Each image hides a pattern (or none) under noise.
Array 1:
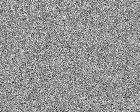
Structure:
only noise
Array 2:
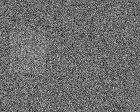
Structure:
one block
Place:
middle left
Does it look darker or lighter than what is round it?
lighter
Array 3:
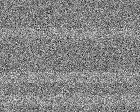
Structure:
bands of rows
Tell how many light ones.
3
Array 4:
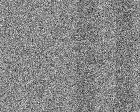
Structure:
bands of columns
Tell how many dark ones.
2
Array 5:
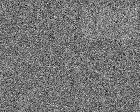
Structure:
one block
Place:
top right
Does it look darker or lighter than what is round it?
lighter
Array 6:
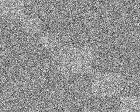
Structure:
blocks along the diagonal
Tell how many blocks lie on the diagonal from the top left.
6
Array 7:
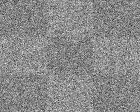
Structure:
a checkerboard
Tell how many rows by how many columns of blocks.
3 by 3
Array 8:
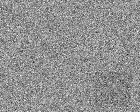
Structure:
one block
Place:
bottom right
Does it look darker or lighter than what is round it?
darker
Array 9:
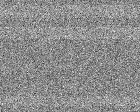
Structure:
bands of rows
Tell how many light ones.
3
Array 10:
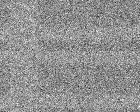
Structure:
bands of rows crossing bands of columns
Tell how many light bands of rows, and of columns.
3 and 1
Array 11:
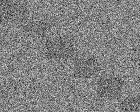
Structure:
blocks along the diagonal
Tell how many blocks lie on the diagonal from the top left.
6
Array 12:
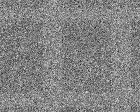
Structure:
bands of rows crossing bands of columns
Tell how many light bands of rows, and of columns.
2 and 2
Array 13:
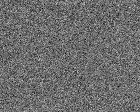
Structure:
only noise
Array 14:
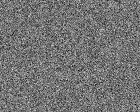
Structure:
only noise
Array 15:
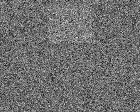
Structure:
one block
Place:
top middle
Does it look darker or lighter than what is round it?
lighter
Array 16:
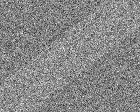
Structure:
a diagonal band
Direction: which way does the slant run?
bottom left to top right
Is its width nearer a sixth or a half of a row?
a half
